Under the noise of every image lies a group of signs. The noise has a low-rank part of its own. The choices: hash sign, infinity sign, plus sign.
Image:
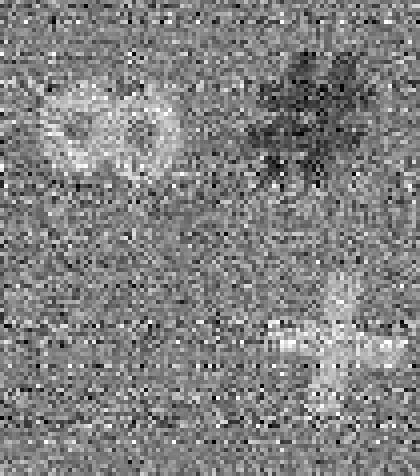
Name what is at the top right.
hash sign
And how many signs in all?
3
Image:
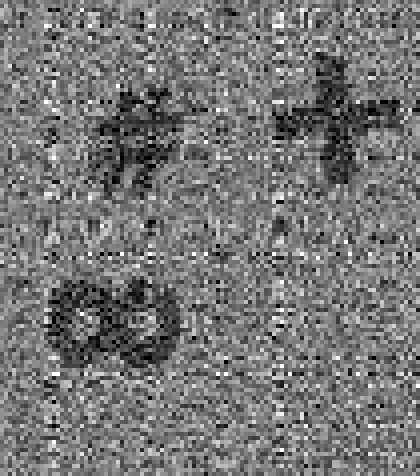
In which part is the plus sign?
top right
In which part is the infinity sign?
bottom left
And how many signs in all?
3
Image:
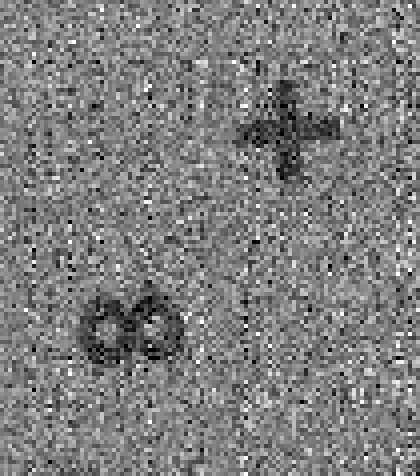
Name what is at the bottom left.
infinity sign
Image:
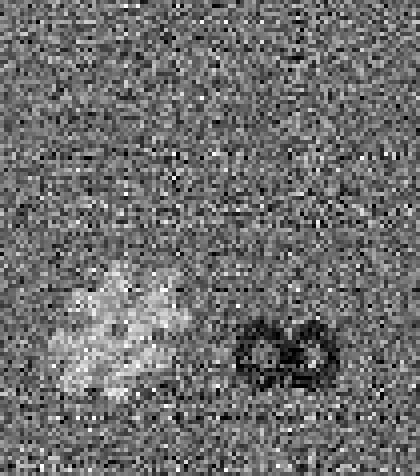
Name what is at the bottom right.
infinity sign
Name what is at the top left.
nothing
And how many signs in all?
2
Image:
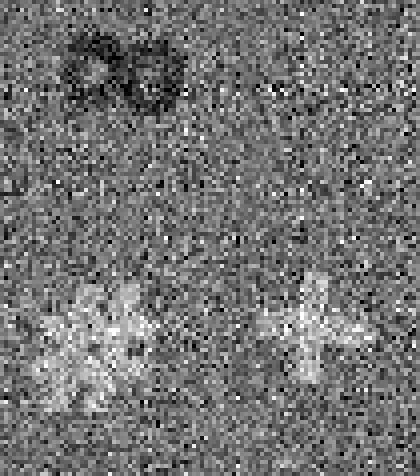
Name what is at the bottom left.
hash sign
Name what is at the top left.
infinity sign
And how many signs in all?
3
